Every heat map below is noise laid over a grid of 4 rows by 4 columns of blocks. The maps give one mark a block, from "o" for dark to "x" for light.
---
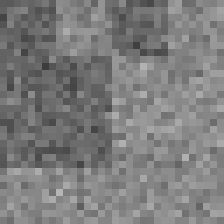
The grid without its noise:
oxox
ooxx
ooxx
xxxx
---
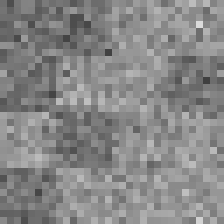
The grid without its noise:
ooxx
oxxo
xoxx
oxxx
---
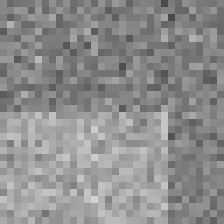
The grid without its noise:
oooo
oooo
xxxo
xxxo
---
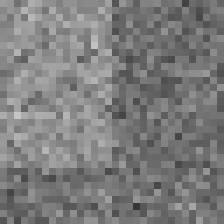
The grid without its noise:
xxoo
xxoo
xxoo
oooo
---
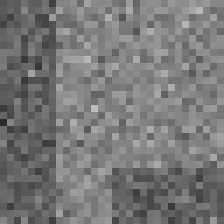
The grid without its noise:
oxxx
oxxx
oxxx
oxoo
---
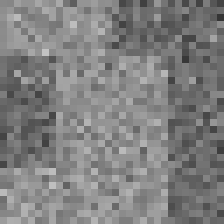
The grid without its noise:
xxoo
oxxo
oxxo
xxxo
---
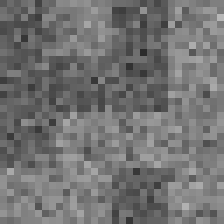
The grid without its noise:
oxox
ooox
oxxx
xxox
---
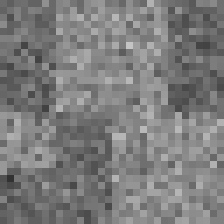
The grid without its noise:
oxxo
oxxo
xoxx
ooxx
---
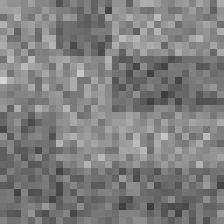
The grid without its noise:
xoxx
xxoo
oxxx
oooo
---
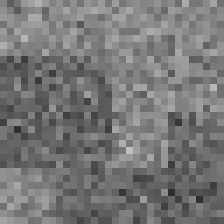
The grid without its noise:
xxxx
ooxx
ooxo
xooo
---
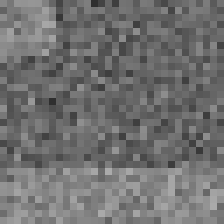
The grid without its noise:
xooo
oooo
oooo
xxxx
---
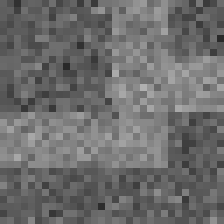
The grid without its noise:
ooxo
ooxx
xxxo
oooo
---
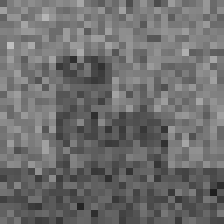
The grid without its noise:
xxxx
xoxx
xoox
oooo
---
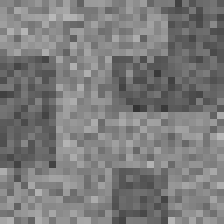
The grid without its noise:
xxxo
oxoo
oxxx
xxox
